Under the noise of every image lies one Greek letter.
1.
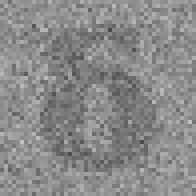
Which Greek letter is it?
delta
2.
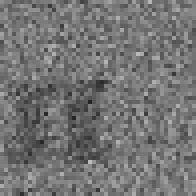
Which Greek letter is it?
pi
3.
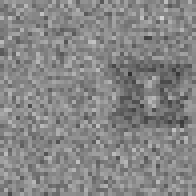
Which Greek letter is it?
pi
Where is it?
middle right
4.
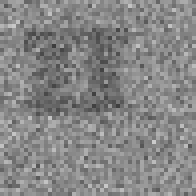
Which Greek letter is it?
pi
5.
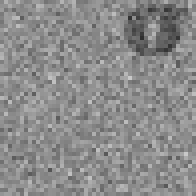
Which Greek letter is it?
sigma
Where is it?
top right
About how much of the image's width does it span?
a third
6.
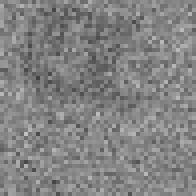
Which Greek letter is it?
alpha
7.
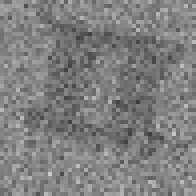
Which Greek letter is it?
pi
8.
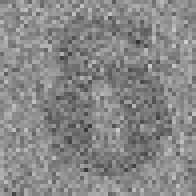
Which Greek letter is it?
delta
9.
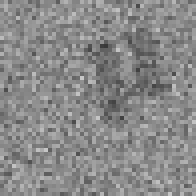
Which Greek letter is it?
mu
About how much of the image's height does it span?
half
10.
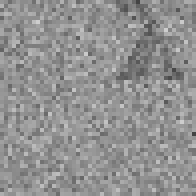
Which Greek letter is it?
lambda
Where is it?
top right
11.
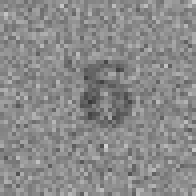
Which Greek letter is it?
delta
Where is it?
centre
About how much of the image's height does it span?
a third
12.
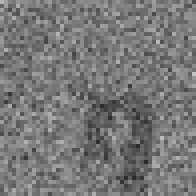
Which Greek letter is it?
eta
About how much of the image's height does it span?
half
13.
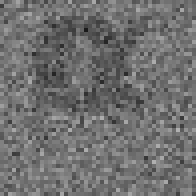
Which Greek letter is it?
alpha
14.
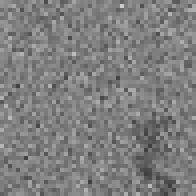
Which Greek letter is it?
xi
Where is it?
bottom right
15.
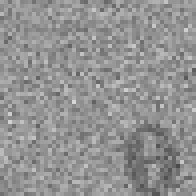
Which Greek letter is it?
theta
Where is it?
bottom right
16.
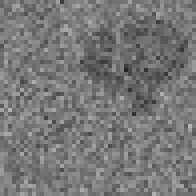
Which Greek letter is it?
phi
